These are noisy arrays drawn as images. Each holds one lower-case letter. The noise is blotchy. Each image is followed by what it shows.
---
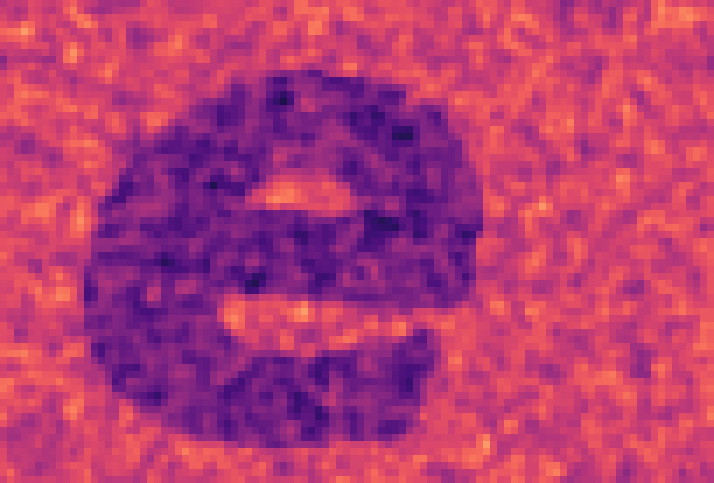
dark e
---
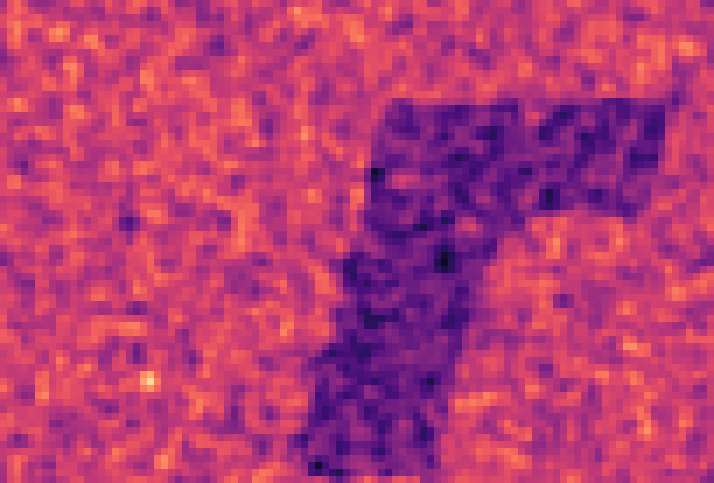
dark r
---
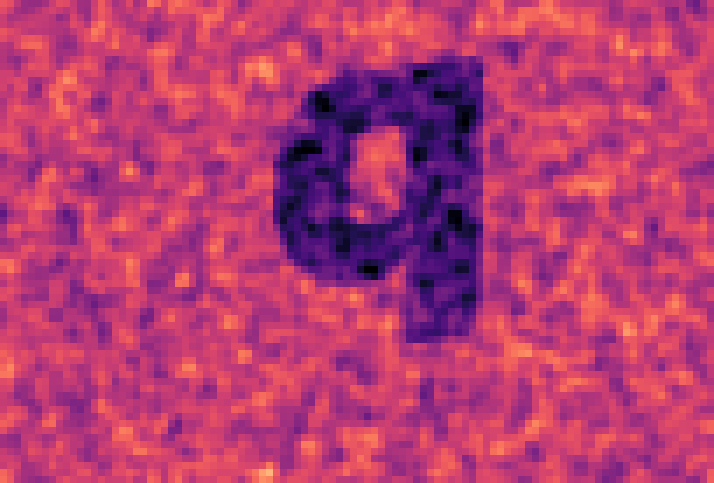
dark q
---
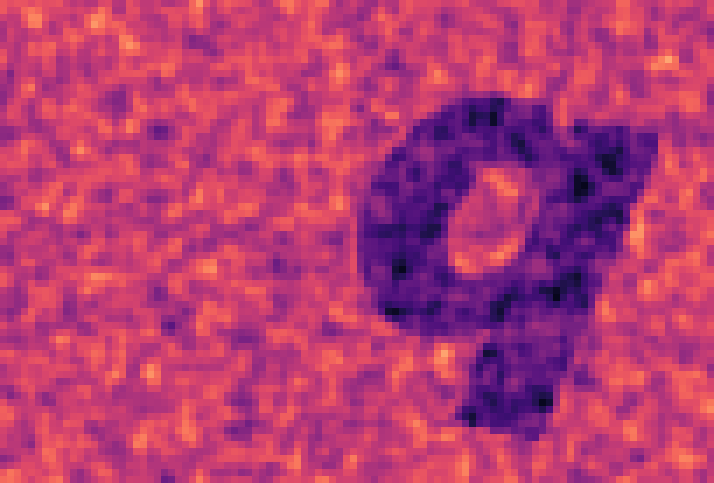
dark q
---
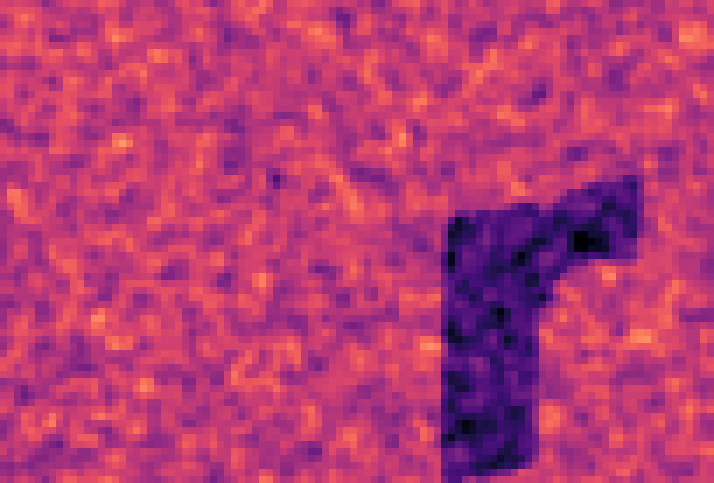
dark r
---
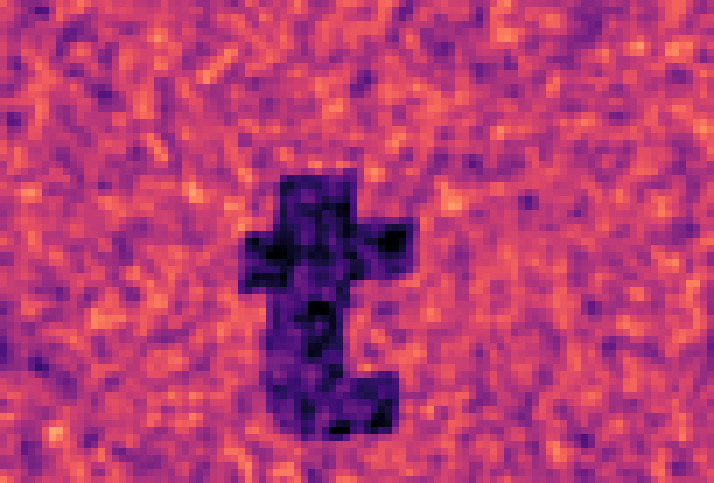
dark t
